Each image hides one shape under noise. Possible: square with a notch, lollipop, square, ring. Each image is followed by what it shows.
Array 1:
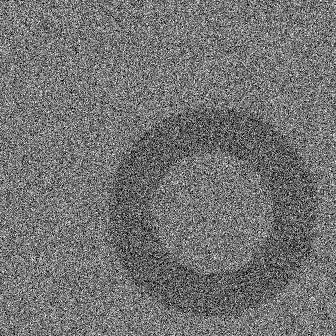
ring
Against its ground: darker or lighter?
darker
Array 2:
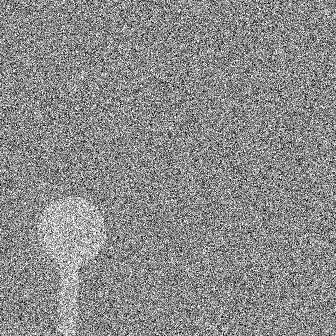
lollipop
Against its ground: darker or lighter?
lighter
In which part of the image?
bottom left
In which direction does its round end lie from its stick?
up
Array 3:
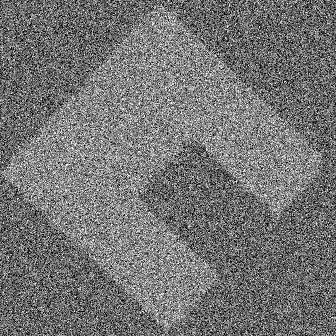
square with a notch
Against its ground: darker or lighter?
lighter
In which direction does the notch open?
down and right
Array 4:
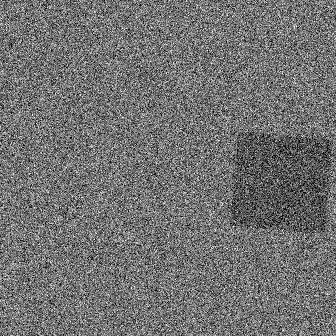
square
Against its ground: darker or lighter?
darker
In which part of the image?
middle right
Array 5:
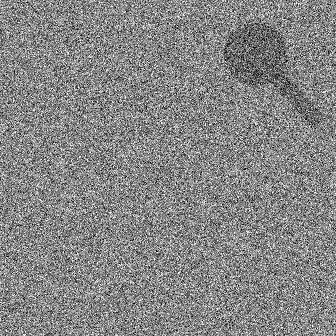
lollipop
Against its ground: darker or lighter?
darker
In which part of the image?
top right
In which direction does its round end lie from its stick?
up and left
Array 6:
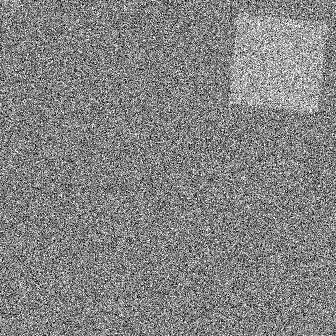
square
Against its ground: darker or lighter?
lighter
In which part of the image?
top right
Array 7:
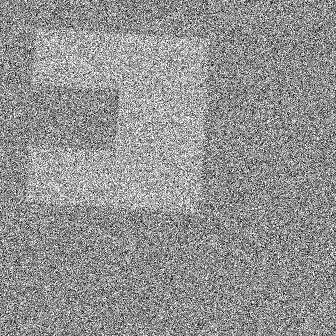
square with a notch
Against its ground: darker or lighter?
lighter
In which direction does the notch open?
left
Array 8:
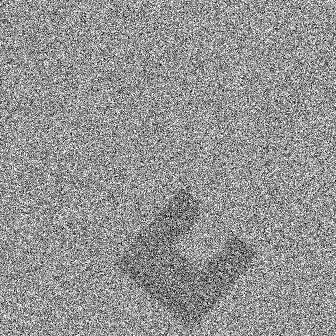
square with a notch
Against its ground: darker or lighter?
darker
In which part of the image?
bottom middle
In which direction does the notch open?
up and right
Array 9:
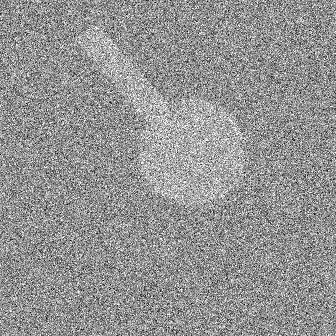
lollipop
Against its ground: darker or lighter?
lighter
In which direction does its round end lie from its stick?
down and right
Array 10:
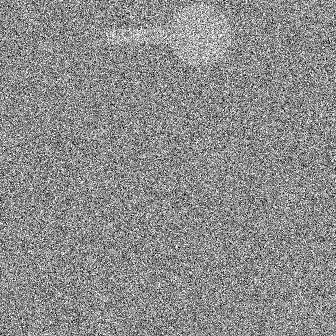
lollipop
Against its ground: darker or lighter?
lighter
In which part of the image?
top middle
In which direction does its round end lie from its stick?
right
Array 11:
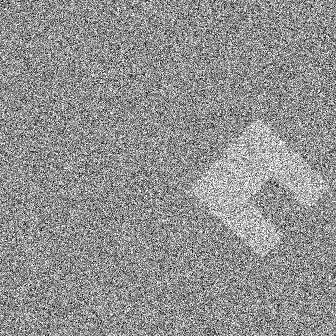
square with a notch
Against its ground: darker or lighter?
lighter
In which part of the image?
middle right
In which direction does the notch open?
down and right
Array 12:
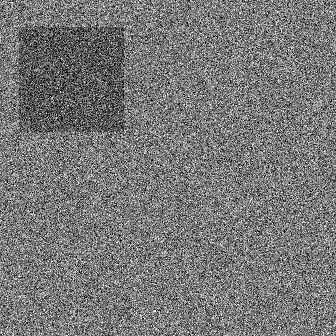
square
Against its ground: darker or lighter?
darker
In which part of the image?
top left
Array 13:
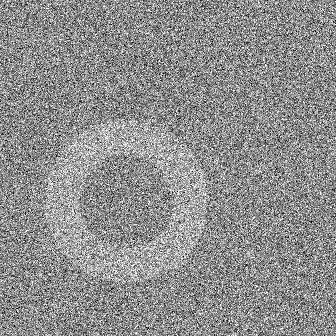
ring
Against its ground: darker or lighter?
lighter
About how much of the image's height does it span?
half
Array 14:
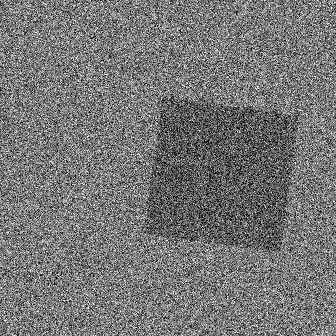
square
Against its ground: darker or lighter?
darker
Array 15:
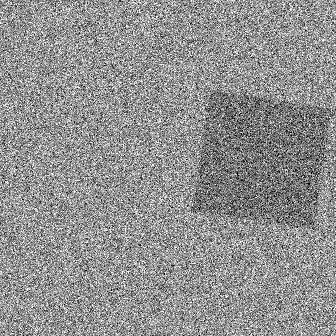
square
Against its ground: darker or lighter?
darker
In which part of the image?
middle right
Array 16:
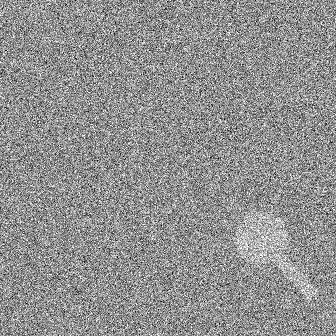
lollipop
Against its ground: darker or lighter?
lighter
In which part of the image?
bottom right
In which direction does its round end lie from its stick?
up and left
